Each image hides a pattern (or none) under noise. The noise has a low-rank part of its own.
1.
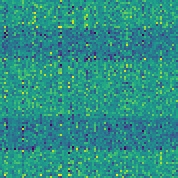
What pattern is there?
horizontal stripes
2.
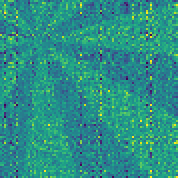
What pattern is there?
spokes from one point
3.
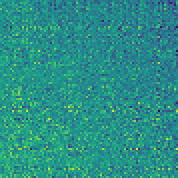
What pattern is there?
a smooth slope
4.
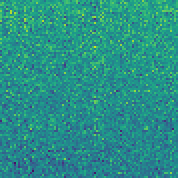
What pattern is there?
a smooth slope
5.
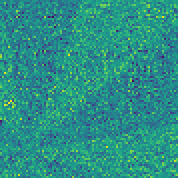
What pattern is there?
spokes from one point
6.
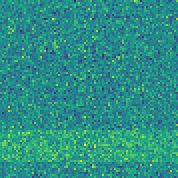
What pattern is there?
one horizontal stripe
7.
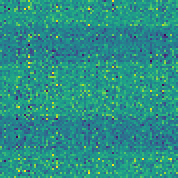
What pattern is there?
horizontal stripes
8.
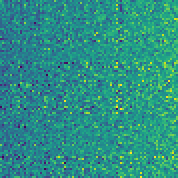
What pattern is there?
a smooth slope
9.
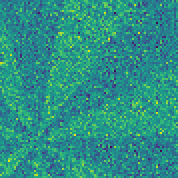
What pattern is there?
spokes from one point
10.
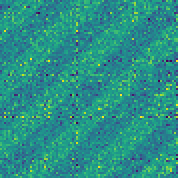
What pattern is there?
diagonal stripes
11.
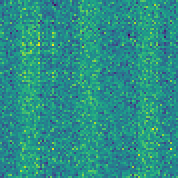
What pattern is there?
vertical stripes
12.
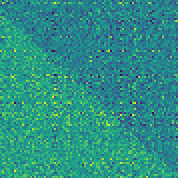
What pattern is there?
a sharp edge
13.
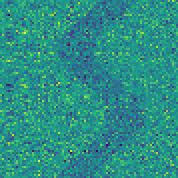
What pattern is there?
a wavy band
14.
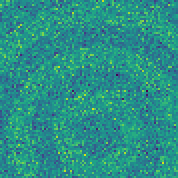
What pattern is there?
rings round one point
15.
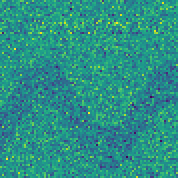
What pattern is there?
a wavy band
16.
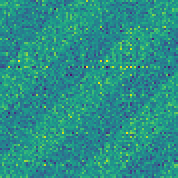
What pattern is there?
diagonal stripes
